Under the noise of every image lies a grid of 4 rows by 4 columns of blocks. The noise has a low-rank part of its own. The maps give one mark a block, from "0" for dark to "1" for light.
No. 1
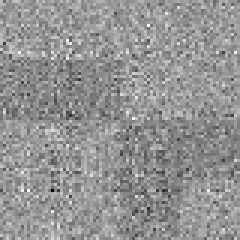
1 1 1 1
0 0 1 1
1 1 0 0
1 1 0 1
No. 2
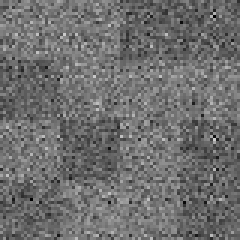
1 1 0 0
0 1 1 1
1 0 1 0
0 1 1 0
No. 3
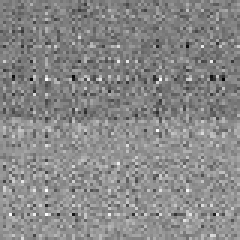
0 0 0 0
0 0 0 0
1 1 1 1
1 1 1 1
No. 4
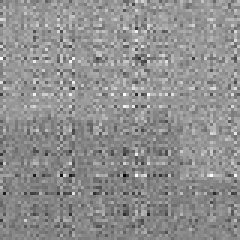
1 1 1 1
1 1 1 1
0 0 0 1
0 0 0 0
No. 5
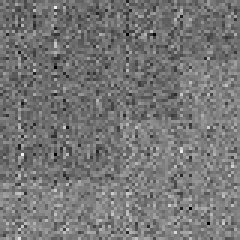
0 0 0 0
0 0 0 1
0 0 1 1
1 1 1 1
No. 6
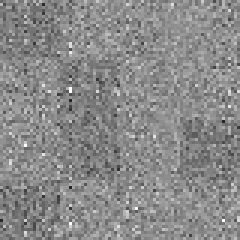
0 1 1 1
1 0 1 1
1 0 1 0
0 1 1 1
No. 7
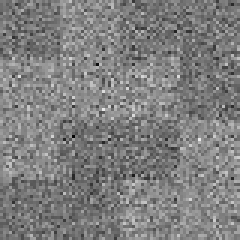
0 1 0 0
1 1 1 0
1 0 0 1
0 0 1 1
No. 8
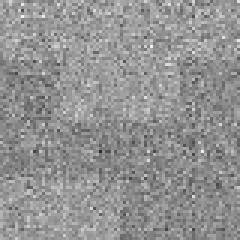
1 1 1 1
0 1 1 0
0 0 0 0
1 1 0 0
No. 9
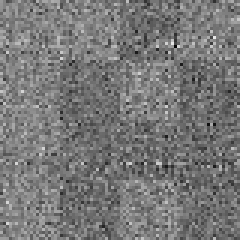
1 1 0 1
1 0 1 0
1 0 0 0
1 0 1 0
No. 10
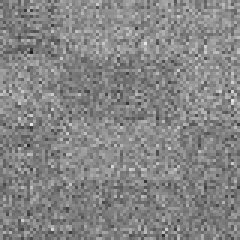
0 1 1 1
1 0 0 1
0 1 1 0
0 0 0 0
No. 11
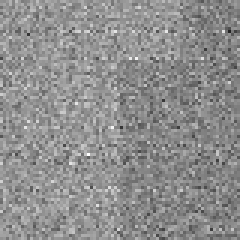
1 1 1 0
1 1 0 0
1 1 0 0
1 1 0 0
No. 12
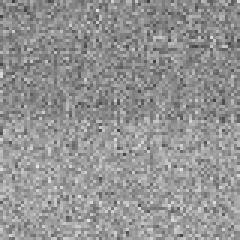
0 0 0 0
0 0 0 0
1 1 1 1
1 1 1 1
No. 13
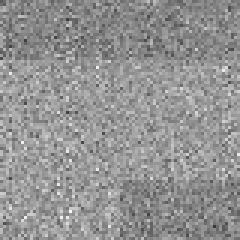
0 0 0 0
1 1 1 1
1 1 1 1
1 1 0 0
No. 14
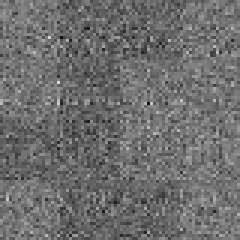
1 0 0 1
1 0 1 1
0 0 1 1
1 0 0 1
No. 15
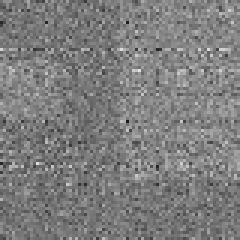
0 0 1 1
1 0 1 1
0 0 1 1
0 0 0 0
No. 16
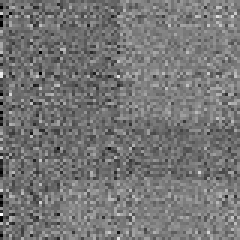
0 0 1 1
0 0 1 1
0 0 0 0
0 1 1 1
